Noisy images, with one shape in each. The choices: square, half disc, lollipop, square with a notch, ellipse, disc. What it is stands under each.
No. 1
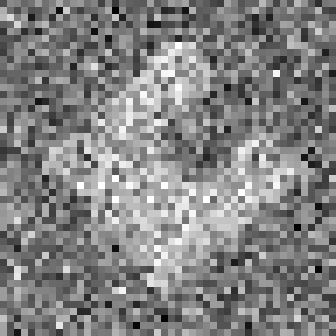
light square with a notch
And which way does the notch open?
up and right
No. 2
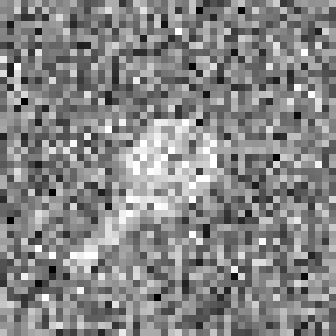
light lollipop
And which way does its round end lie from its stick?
up and right
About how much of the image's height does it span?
half
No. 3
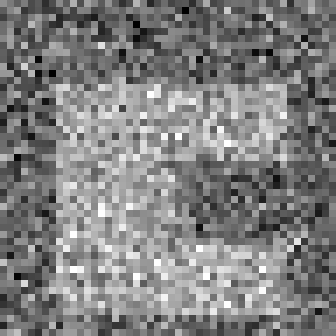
light square with a notch
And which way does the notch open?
right
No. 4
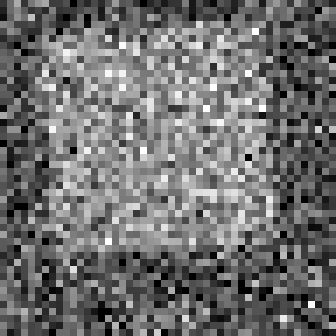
light square
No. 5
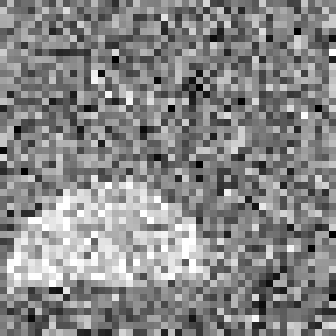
light half disc
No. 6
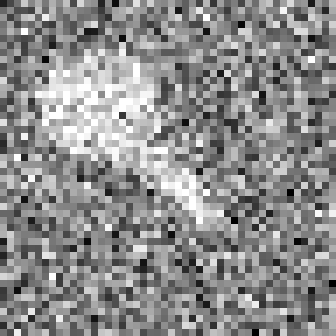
light lollipop
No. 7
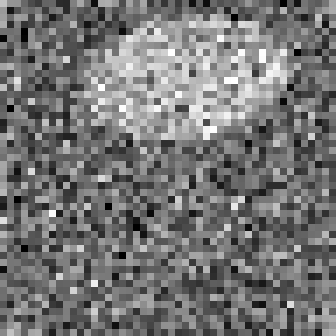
light ellipse
